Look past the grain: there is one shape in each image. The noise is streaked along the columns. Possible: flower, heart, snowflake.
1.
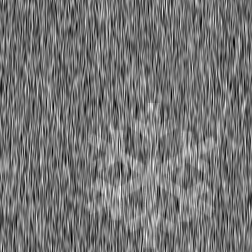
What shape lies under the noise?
snowflake
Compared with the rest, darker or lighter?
lighter
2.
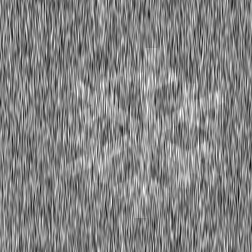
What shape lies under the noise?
snowflake
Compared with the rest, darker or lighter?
lighter
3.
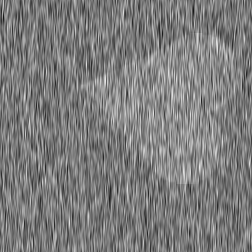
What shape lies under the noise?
heart
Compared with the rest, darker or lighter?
lighter
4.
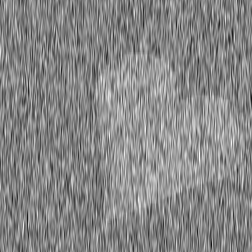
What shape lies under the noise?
heart
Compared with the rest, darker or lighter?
lighter
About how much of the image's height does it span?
two thirds
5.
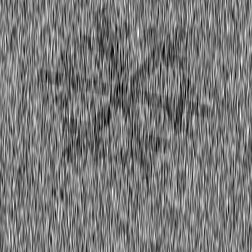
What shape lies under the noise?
snowflake
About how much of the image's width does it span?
two thirds
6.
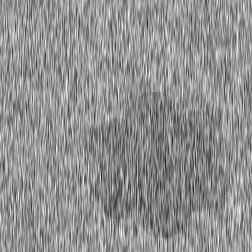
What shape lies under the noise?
flower
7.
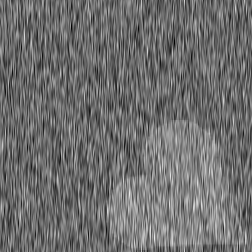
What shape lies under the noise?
heart
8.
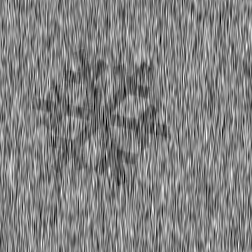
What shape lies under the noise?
snowflake
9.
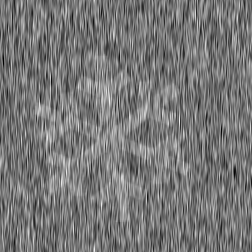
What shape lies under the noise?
snowflake
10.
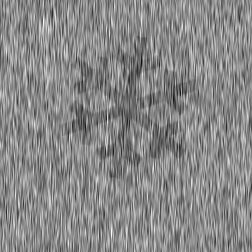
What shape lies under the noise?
snowflake
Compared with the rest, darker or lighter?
darker
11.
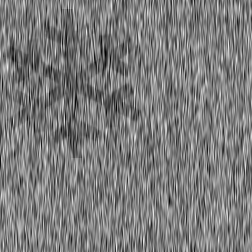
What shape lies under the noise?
snowflake
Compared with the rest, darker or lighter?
darker
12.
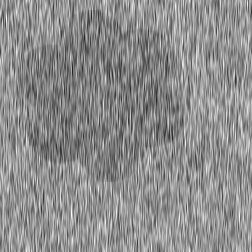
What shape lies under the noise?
flower
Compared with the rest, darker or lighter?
darker
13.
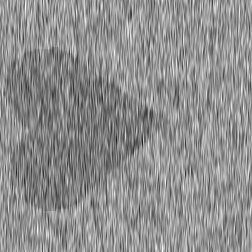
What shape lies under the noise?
heart
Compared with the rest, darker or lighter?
darker
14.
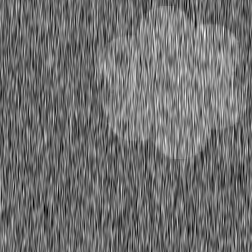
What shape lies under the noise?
flower
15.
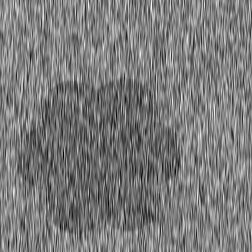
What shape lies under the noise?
flower
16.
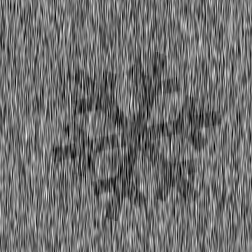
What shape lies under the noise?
snowflake
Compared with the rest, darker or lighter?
darker
